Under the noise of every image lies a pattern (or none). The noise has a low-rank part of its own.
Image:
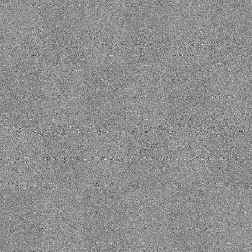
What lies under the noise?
a checkerboard
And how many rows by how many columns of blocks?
4 by 6
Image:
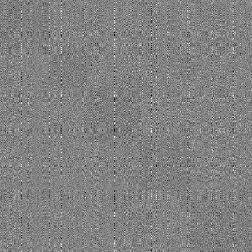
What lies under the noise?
blocks along the diagonal
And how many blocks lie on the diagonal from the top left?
5
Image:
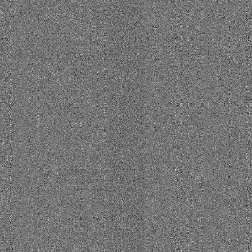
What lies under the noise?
one band of columns
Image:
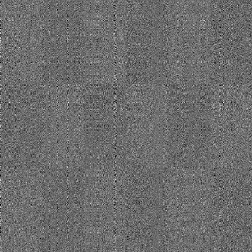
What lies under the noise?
a checkerboard
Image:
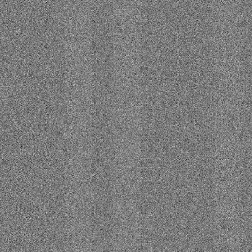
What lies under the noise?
bands of columns
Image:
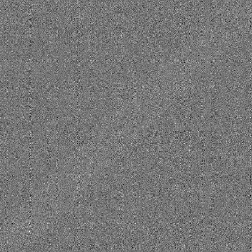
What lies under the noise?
a diagonal band
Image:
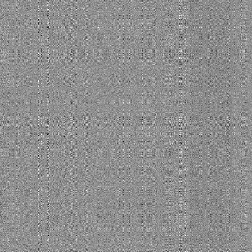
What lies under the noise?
one band of columns
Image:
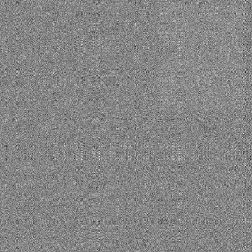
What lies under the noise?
one block
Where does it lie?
top right
